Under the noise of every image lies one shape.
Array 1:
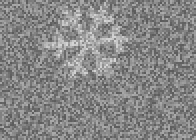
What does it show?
light snowflake
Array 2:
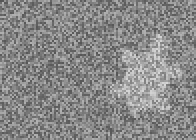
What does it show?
light turtle
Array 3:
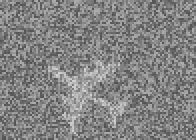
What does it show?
light airplane
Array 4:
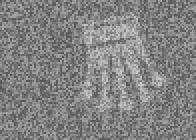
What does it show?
light chess queen
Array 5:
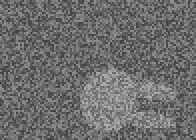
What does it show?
light rabbit's head
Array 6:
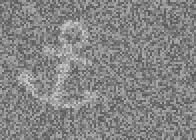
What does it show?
light anchor
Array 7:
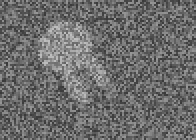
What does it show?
light rabbit's head
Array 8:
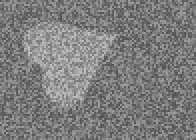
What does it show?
light heart
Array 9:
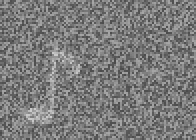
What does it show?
light musical note
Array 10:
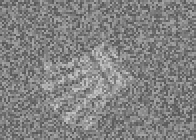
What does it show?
light chess queen
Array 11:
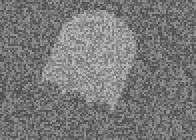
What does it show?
light ghost
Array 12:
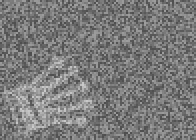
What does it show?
light chess queen
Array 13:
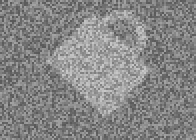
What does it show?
light cup
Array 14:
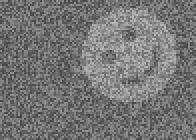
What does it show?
light smiling face
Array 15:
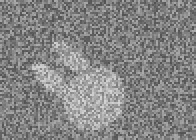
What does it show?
light rabbit's head
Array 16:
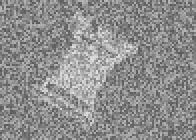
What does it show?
light chess rook
